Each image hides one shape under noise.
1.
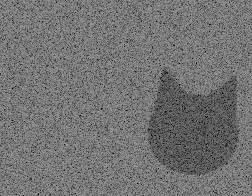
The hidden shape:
cat's head
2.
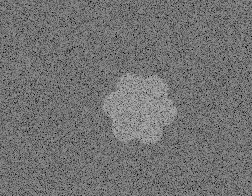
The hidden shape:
flower
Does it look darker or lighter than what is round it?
lighter
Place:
centre
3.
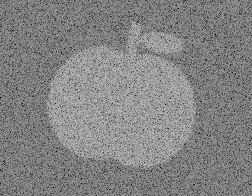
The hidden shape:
apple
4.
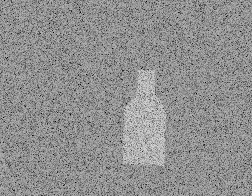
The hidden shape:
bottle
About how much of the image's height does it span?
half
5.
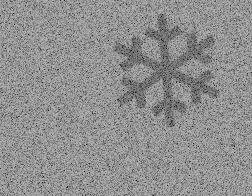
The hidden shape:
snowflake
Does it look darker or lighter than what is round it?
darker
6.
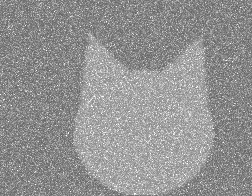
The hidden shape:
cat's head
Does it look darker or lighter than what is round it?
lighter
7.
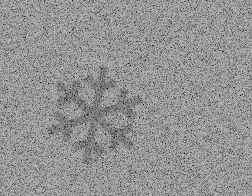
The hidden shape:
snowflake
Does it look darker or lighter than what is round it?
darker
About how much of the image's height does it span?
half
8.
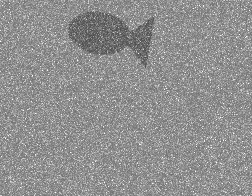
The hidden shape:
fish
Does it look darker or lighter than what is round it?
darker
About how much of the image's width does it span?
a third
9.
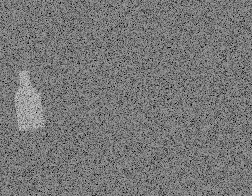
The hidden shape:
bottle
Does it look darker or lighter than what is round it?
lighter
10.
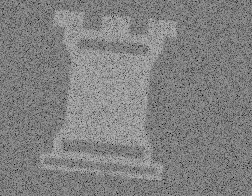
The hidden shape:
chess rook
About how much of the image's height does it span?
nearly all
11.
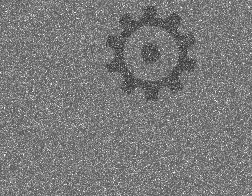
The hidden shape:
gear
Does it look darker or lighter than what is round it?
darker
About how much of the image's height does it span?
half
